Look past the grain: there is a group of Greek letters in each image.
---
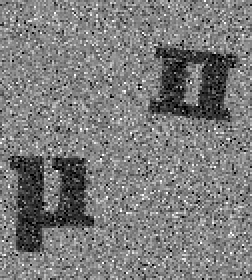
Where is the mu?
bottom left
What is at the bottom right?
nothing
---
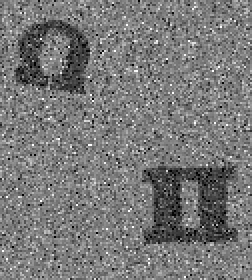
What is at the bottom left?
nothing
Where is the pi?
bottom right
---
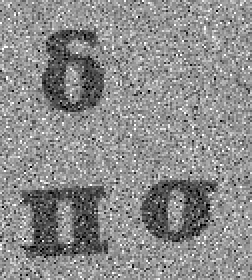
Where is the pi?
bottom left
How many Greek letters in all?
3
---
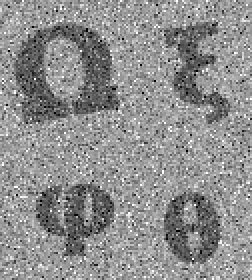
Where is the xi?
top right
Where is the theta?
bottom right
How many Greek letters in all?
4
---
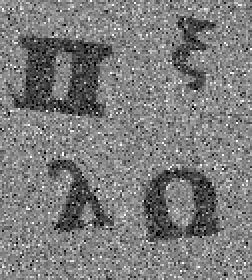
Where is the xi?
top right
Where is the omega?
bottom right
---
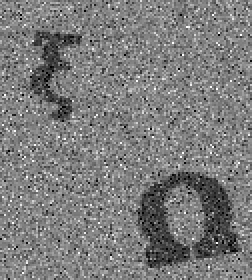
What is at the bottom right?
omega
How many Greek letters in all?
2
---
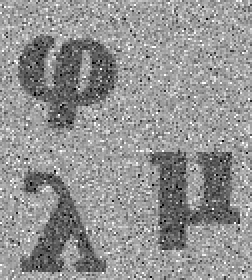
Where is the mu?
bottom right
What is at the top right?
nothing
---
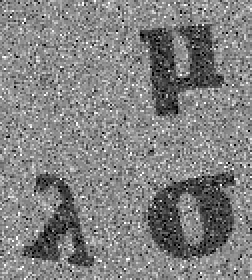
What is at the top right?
mu
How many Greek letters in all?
3
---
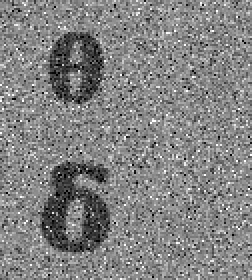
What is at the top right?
nothing
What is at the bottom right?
nothing
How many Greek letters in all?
2
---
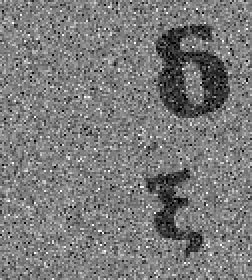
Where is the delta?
top right
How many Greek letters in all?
2
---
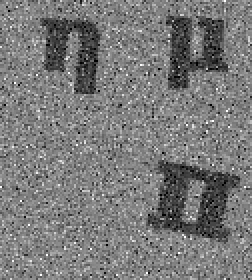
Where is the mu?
top right
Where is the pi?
bottom right
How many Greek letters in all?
3
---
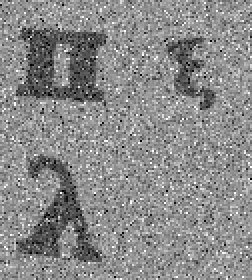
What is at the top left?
pi
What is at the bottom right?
nothing
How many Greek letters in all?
3
